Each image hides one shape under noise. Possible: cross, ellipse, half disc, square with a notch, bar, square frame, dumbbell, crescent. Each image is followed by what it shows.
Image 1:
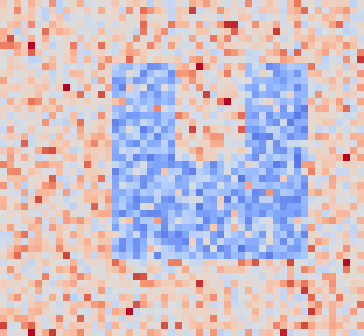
square with a notch
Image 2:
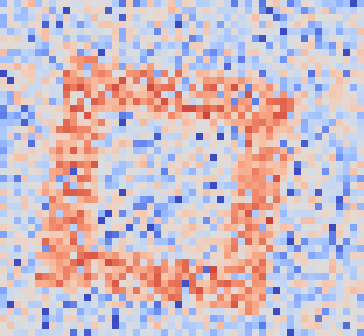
square frame
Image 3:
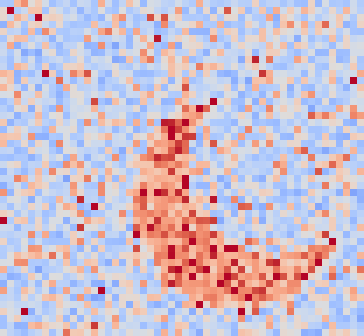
crescent
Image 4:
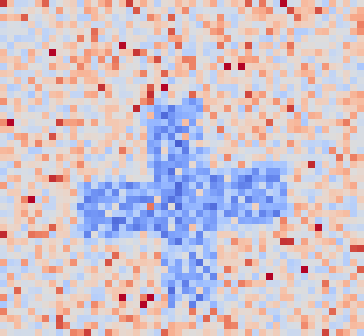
cross
